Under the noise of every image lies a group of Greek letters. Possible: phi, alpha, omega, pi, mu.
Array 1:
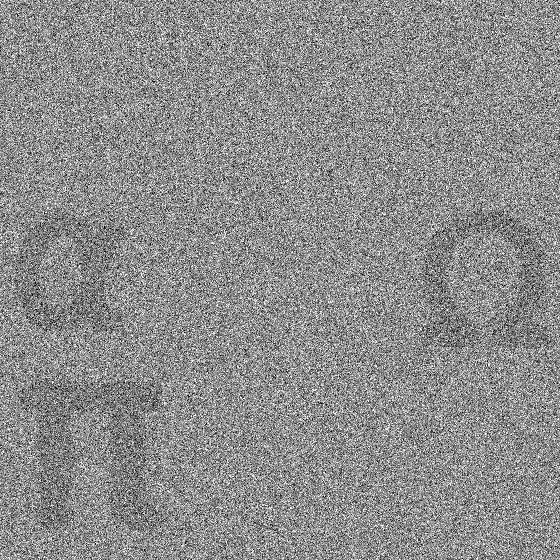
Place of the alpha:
middle left
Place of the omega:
middle right
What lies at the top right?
nothing
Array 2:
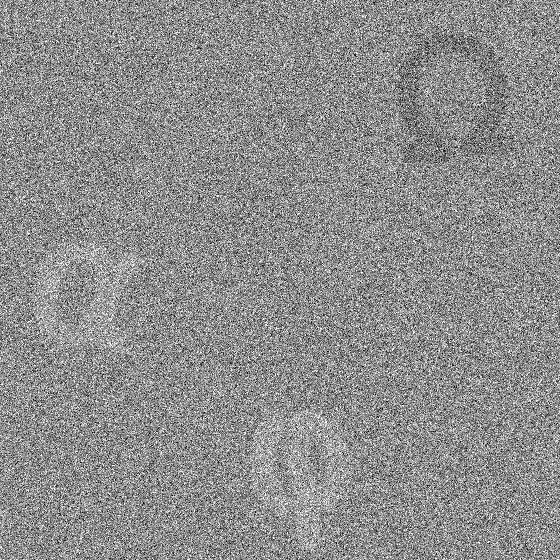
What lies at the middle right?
nothing
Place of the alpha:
middle left
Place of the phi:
bottom middle
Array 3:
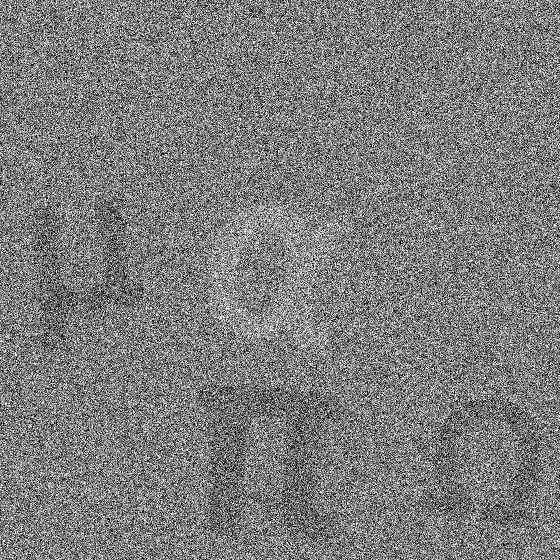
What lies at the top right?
nothing
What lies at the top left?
nothing
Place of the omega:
bottom right
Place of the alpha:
centre
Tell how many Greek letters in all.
4
